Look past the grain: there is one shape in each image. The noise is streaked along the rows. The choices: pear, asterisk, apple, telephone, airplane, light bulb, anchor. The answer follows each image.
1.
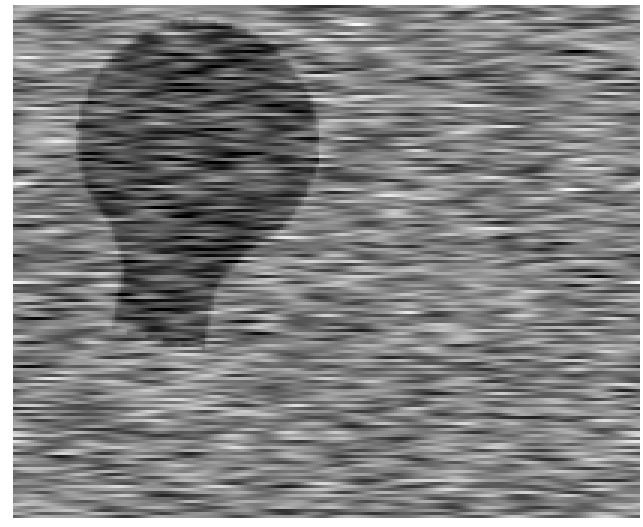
light bulb
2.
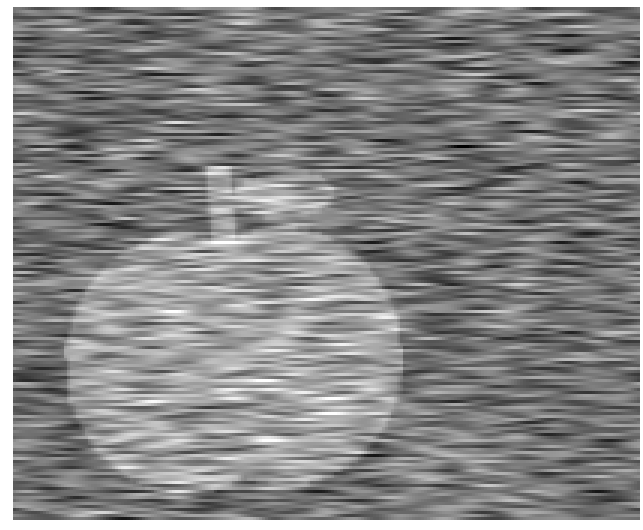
apple
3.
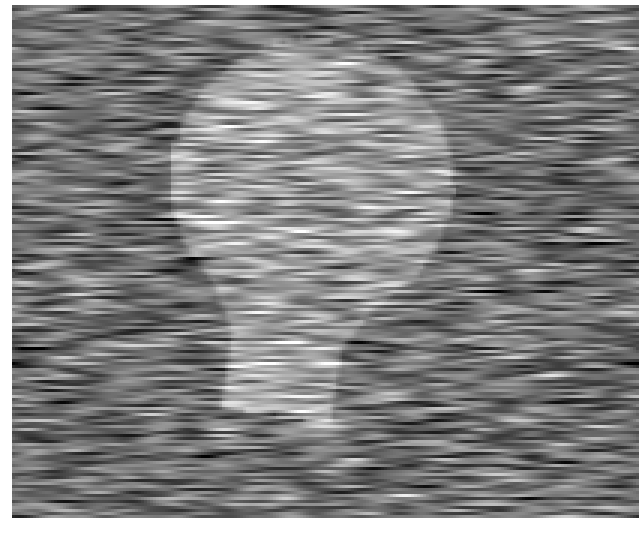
light bulb
